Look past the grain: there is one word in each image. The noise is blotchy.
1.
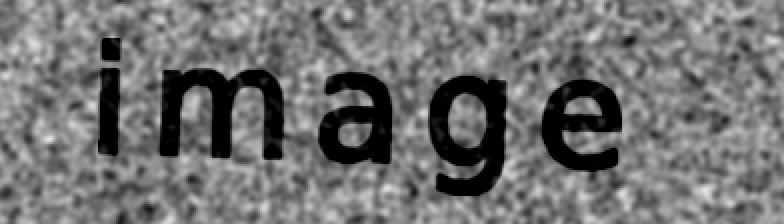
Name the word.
image
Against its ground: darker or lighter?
darker
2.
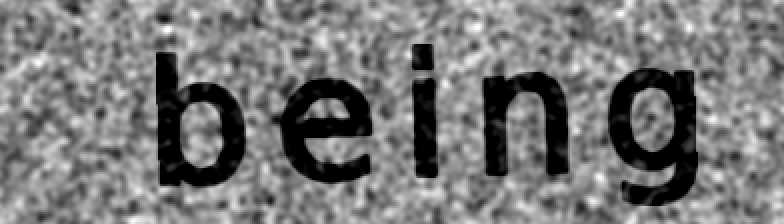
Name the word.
being
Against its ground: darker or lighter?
darker
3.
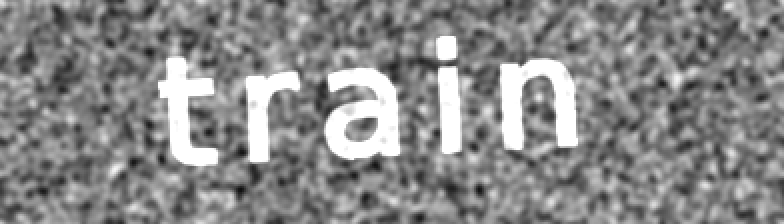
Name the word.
train
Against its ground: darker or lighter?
lighter
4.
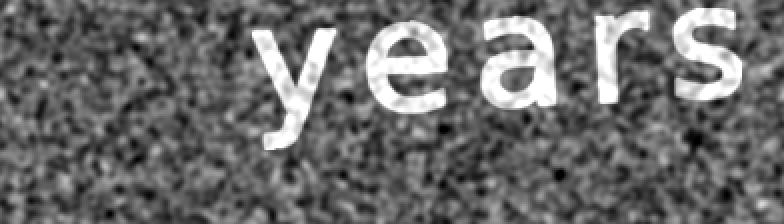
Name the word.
years
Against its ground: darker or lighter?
lighter
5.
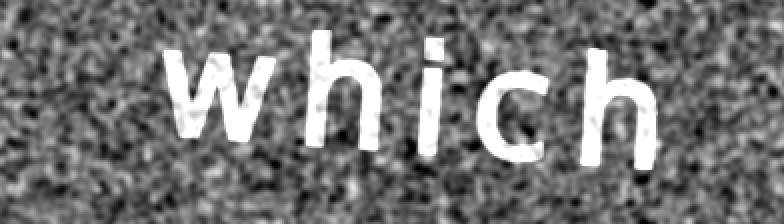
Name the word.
which
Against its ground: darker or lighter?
lighter
